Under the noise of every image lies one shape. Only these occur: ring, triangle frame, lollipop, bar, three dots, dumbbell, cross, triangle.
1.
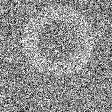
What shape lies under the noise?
ring
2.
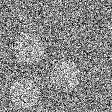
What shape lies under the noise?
three dots
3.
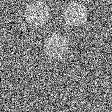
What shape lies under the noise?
three dots
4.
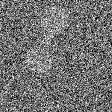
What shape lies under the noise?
dumbbell
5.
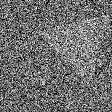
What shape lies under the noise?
triangle
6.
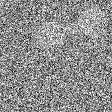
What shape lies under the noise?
dumbbell
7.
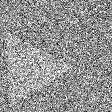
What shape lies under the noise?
triangle
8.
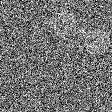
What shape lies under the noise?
dumbbell
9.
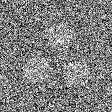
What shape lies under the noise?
three dots
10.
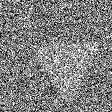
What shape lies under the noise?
triangle
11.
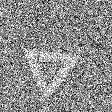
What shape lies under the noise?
triangle frame
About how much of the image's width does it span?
half
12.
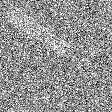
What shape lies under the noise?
bar
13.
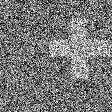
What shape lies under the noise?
cross
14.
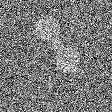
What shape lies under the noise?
dumbbell
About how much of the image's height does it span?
half
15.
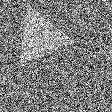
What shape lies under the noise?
triangle
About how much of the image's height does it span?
half
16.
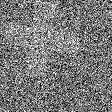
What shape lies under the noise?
cross
